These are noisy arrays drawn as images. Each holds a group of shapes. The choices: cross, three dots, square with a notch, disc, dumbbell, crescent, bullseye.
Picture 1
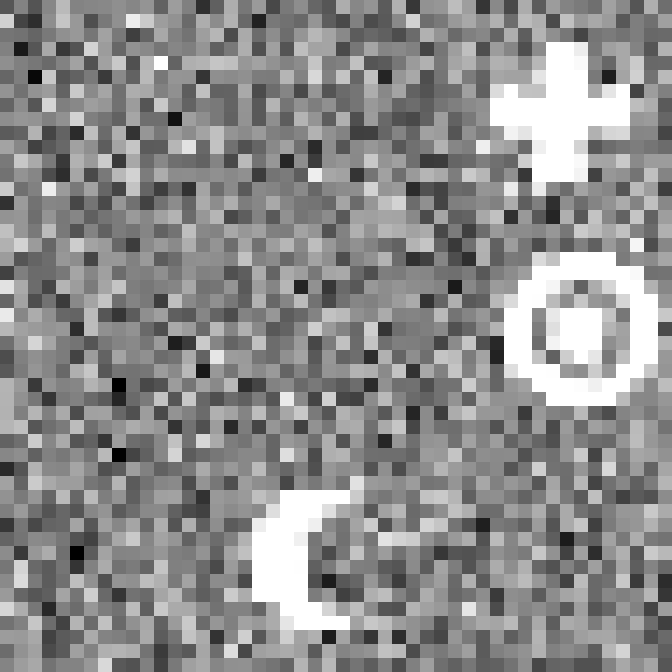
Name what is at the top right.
cross
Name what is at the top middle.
nothing
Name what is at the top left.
nothing
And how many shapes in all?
3
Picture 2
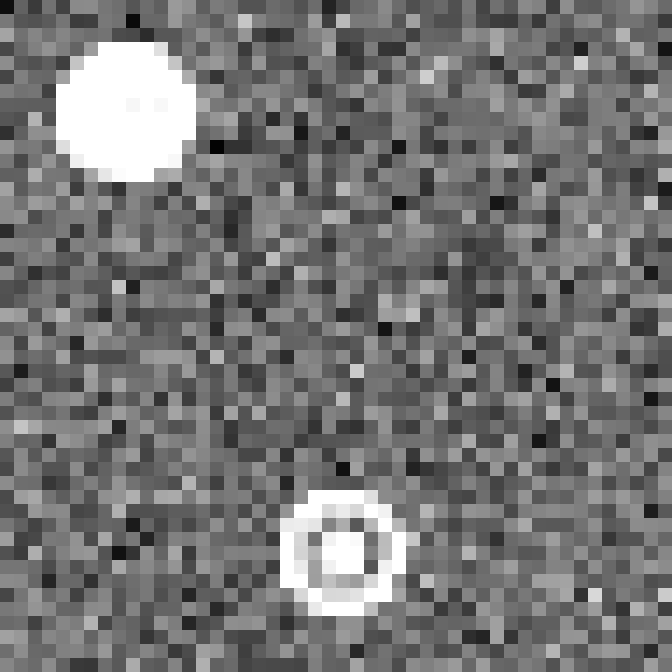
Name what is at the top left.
disc
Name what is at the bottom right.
nothing
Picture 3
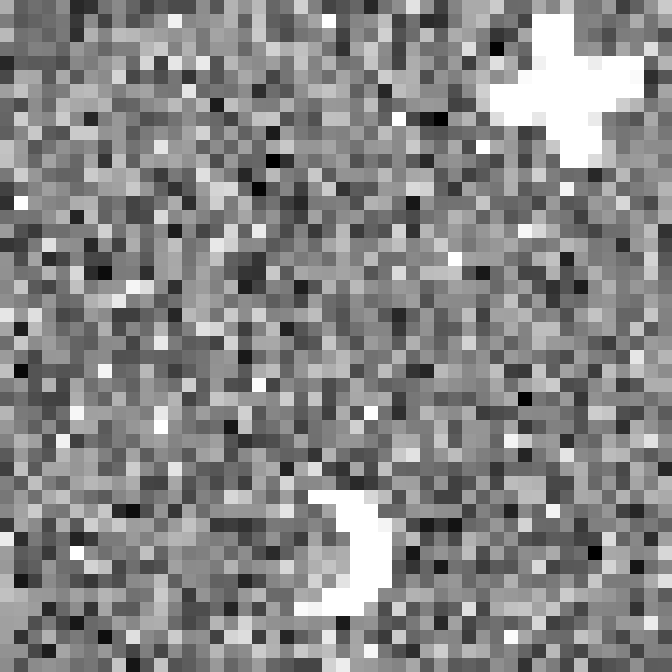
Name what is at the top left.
nothing
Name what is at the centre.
nothing
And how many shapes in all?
2
